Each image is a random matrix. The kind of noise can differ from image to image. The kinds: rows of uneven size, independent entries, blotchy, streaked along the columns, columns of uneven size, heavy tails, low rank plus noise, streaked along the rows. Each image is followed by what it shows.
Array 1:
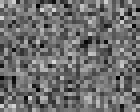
low rank plus noise
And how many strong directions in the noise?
three or four
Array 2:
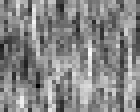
streaked along the columns
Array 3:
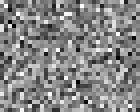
independent entries
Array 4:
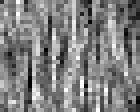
streaked along the columns
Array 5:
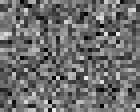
low rank plus noise
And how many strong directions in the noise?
five to eight
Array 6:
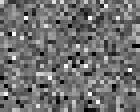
heavy tails
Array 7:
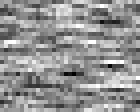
streaked along the rows
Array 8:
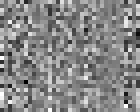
columns of uneven size
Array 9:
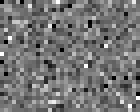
heavy tails
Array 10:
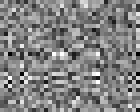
low rank plus noise
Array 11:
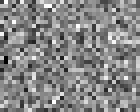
low rank plus noise
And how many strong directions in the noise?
five to eight
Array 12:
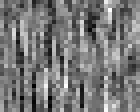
streaked along the columns
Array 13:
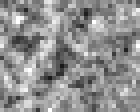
blotchy
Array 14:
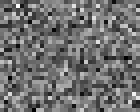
independent entries
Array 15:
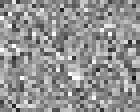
independent entries
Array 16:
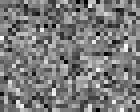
independent entries
